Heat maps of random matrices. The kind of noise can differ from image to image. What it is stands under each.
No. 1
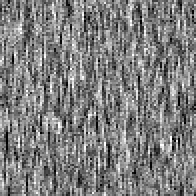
streaked along the columns
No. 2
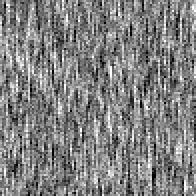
streaked along the columns
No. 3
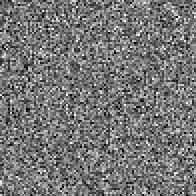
independent entries
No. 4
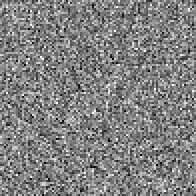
independent entries
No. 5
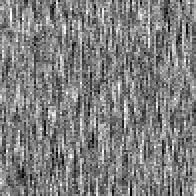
streaked along the columns
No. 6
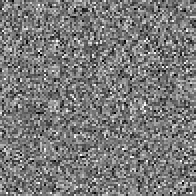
low rank plus noise
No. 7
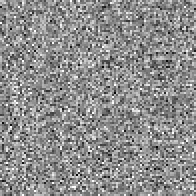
low rank plus noise
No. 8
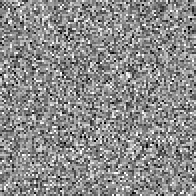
independent entries
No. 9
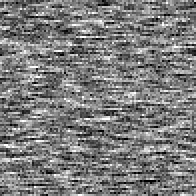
streaked along the rows
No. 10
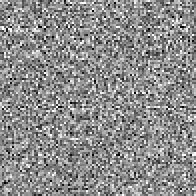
low rank plus noise
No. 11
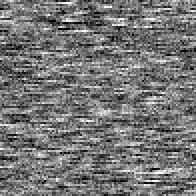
streaked along the rows
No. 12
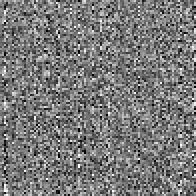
columns of uneven size
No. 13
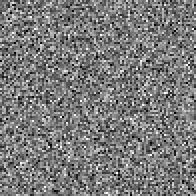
independent entries
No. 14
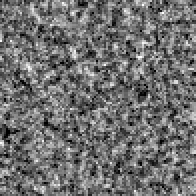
blotchy
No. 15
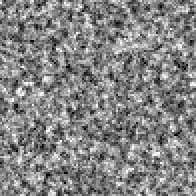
blotchy
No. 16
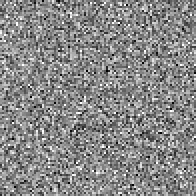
independent entries
